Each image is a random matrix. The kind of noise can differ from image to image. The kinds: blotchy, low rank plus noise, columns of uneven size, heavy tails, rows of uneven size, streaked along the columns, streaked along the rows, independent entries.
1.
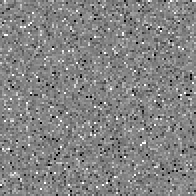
heavy tails
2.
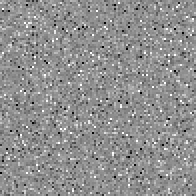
heavy tails
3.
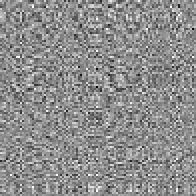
low rank plus noise
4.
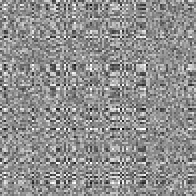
low rank plus noise
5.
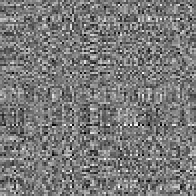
low rank plus noise
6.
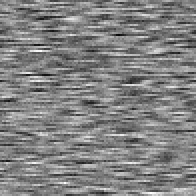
streaked along the rows
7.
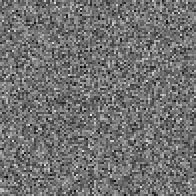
independent entries
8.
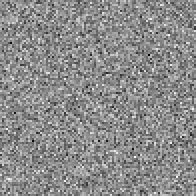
independent entries
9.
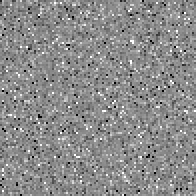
heavy tails
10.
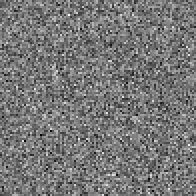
independent entries
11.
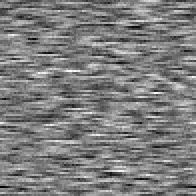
streaked along the rows
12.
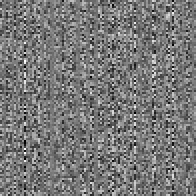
columns of uneven size
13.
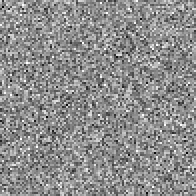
independent entries
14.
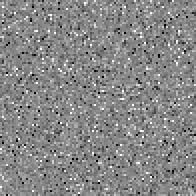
heavy tails
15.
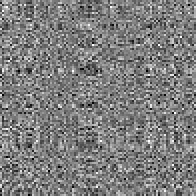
low rank plus noise
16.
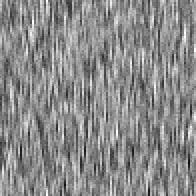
streaked along the columns
